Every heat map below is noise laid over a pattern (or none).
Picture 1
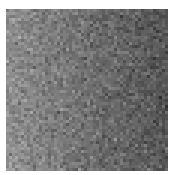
a smooth slope
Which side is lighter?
left
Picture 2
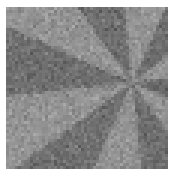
spokes from one point
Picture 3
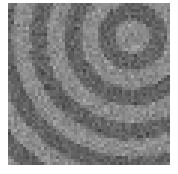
rings round one point
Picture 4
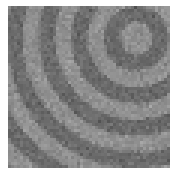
rings round one point
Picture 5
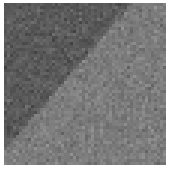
a sharp edge
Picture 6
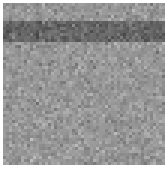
one horizontal stripe
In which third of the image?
top
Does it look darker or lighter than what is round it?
darker
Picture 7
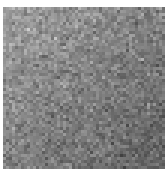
a smooth slope
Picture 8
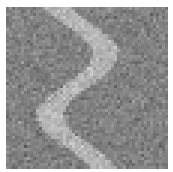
a wavy band
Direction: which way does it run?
top to bottom
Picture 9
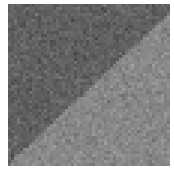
a sharp edge
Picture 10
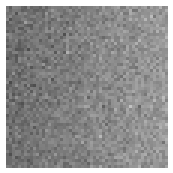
a smooth slope
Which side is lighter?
right
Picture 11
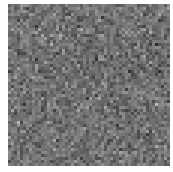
only noise
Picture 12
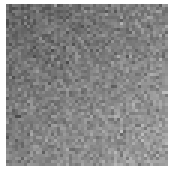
a smooth slope
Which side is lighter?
bottom right
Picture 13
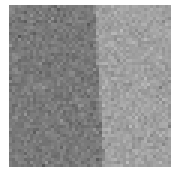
a sharp edge
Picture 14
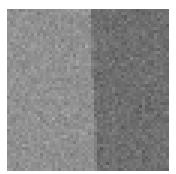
a sharp edge
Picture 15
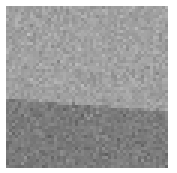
a sharp edge
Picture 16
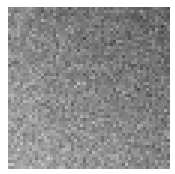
a smooth slope
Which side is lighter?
bottom left
